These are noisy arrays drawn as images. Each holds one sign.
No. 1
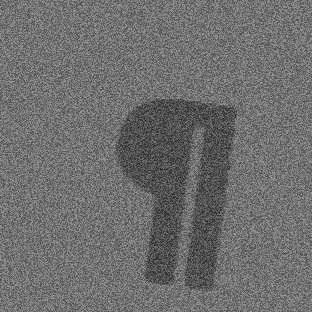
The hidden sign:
pilcrow
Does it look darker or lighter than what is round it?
darker
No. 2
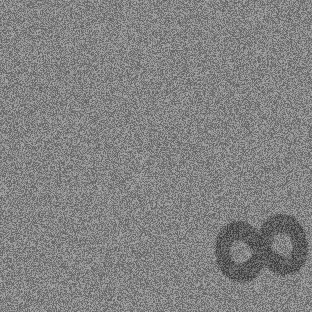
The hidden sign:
infinity sign
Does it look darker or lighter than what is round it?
darker
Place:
bottom right
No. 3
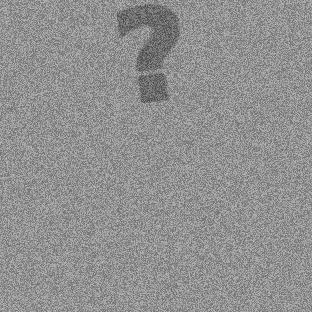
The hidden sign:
question mark
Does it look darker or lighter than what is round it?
darker
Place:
top middle
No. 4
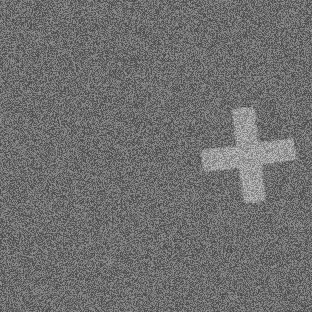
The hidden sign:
plus sign
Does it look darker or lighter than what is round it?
lighter
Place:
middle right
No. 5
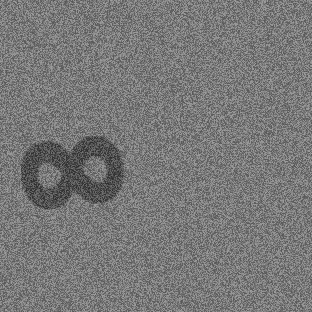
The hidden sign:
infinity sign
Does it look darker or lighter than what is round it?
darker
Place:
middle left
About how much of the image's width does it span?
a third
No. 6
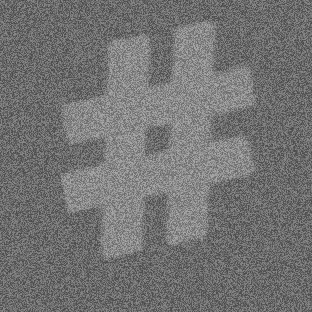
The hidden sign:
hash sign
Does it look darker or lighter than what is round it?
lighter
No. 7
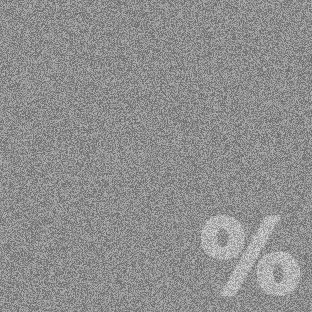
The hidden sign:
percent sign
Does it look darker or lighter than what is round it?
lighter
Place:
bottom right
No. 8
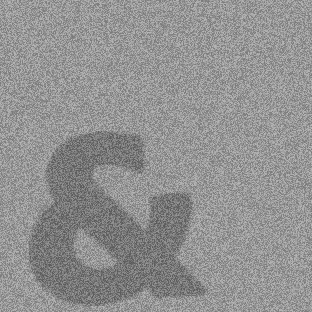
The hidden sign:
ampersand
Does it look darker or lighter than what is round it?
darker
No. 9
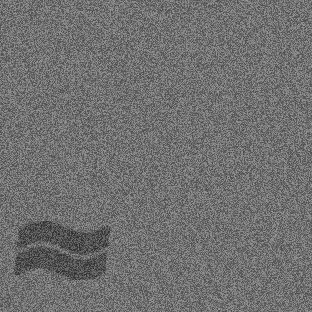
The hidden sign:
approximately sign
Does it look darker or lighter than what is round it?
darker
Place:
bottom left
